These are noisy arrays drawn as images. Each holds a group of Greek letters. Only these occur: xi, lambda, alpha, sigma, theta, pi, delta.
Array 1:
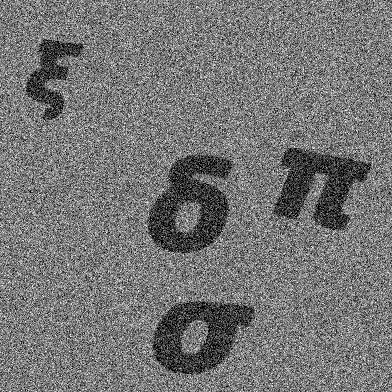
top left: dark xi; centre: dark delta; middle right: dark pi; bottom middle: dark sigma
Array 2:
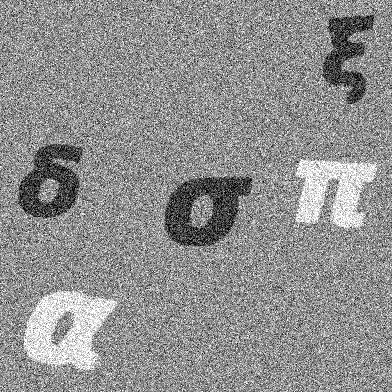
top right: dark xi; middle left: dark delta; centre: dark sigma; middle right: light pi; bottom left: light alpha
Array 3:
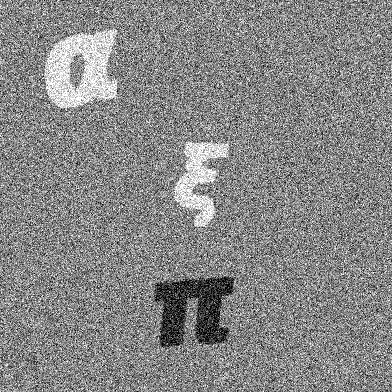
top left: light alpha; centre: light xi; bottom middle: dark pi
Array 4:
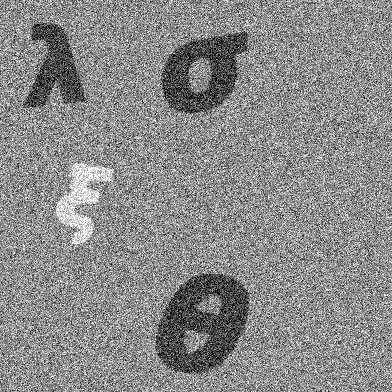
top left: dark lambda; top middle: dark sigma; middle left: light xi; bottom middle: dark theta
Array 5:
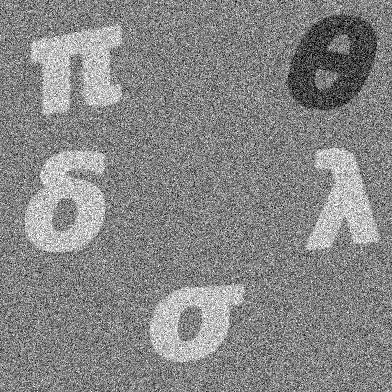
top left: light pi; top right: dark theta; middle left: light delta; middle right: light lambda; bottom middle: light sigma
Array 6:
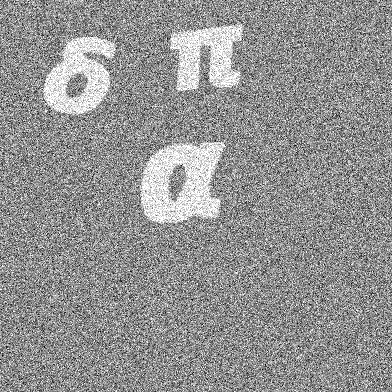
top left: light delta; top middle: light pi; centre: light alpha
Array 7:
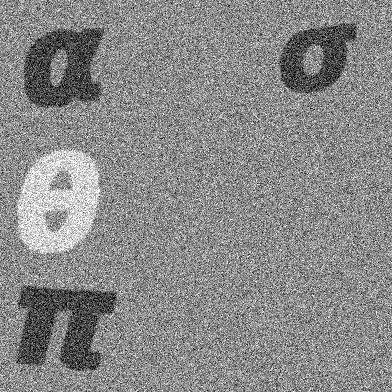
top left: dark alpha; top right: dark sigma; middle left: light theta; bottom left: dark pi
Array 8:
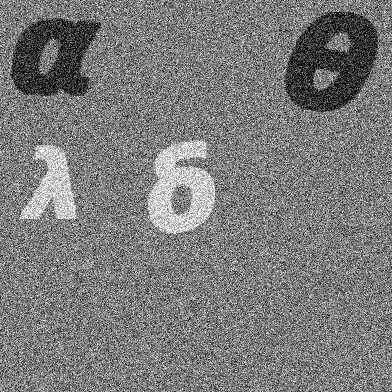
top left: dark alpha; top right: dark theta; middle left: light lambda; centre: light delta
